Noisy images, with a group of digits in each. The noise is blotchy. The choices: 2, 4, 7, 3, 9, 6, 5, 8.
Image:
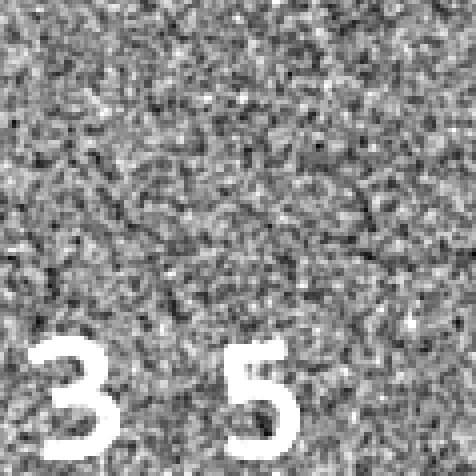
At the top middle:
nothing
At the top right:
nothing
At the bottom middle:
5
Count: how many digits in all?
2
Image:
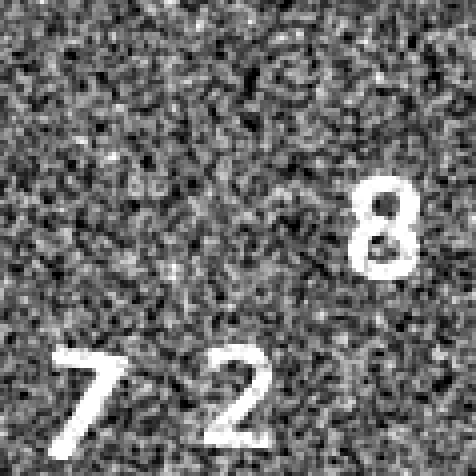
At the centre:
nothing
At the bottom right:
nothing
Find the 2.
bottom middle
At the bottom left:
7
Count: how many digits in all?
3
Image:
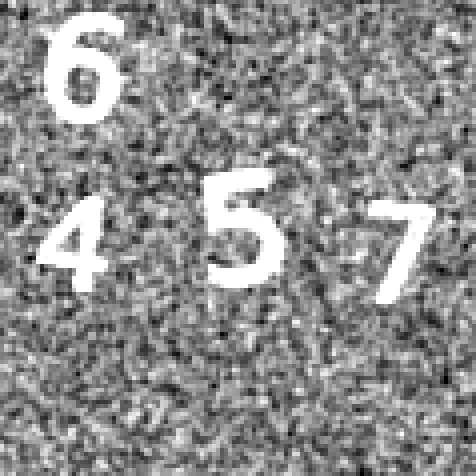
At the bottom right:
nothing
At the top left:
6
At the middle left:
4
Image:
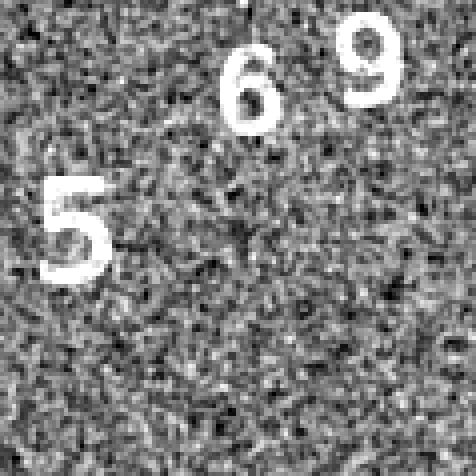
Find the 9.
top right
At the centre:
nothing
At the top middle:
6
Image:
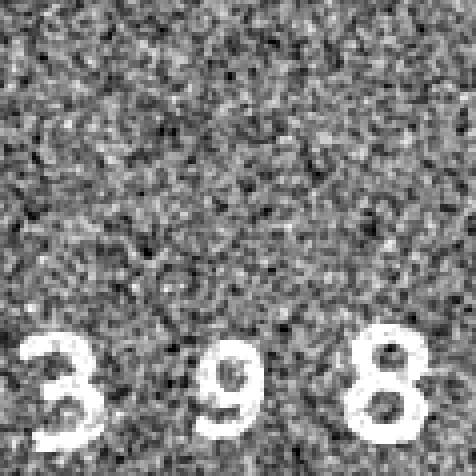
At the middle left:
nothing
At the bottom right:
8
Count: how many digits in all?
3
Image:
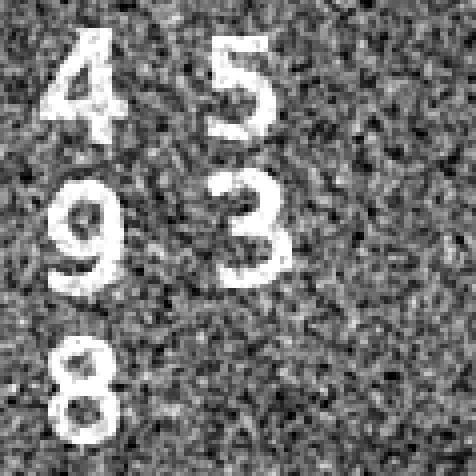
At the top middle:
5
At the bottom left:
8
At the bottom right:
nothing
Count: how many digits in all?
5
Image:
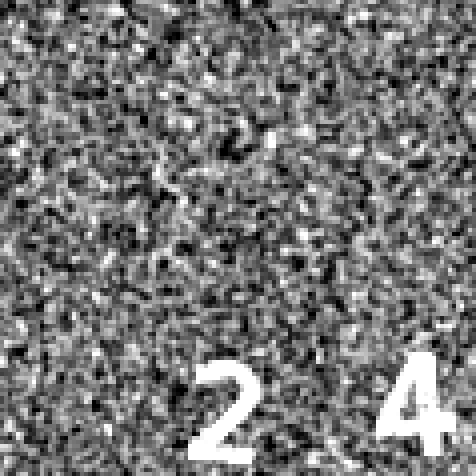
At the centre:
nothing
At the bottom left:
nothing
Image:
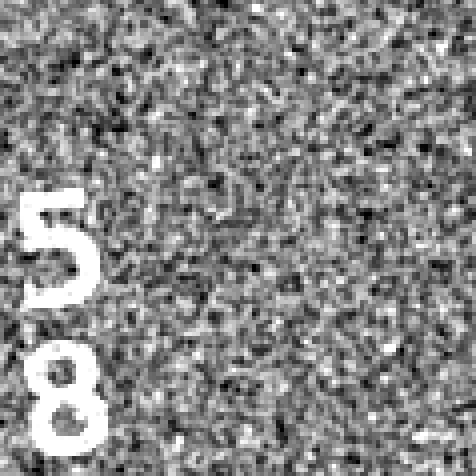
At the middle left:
5
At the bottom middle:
nothing
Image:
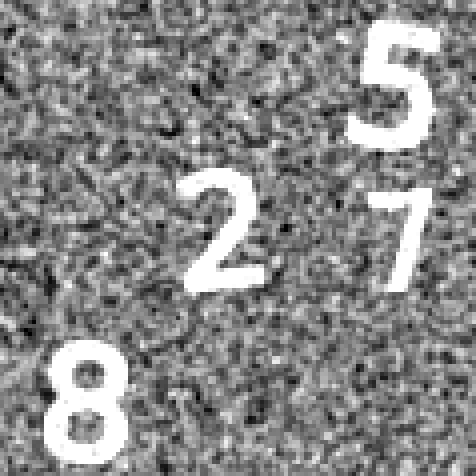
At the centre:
2
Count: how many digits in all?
4
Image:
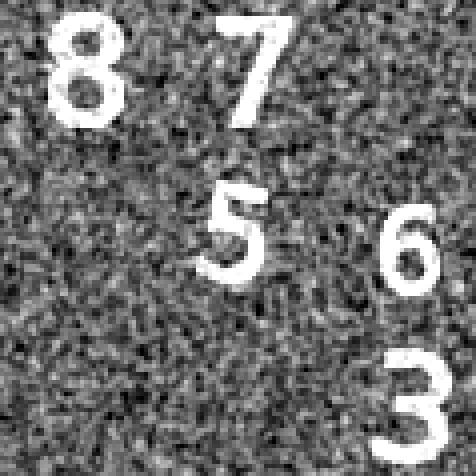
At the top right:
nothing
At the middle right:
6
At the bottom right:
3
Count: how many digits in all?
5
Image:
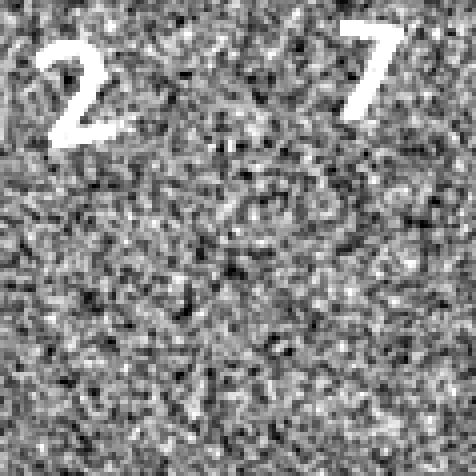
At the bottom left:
nothing
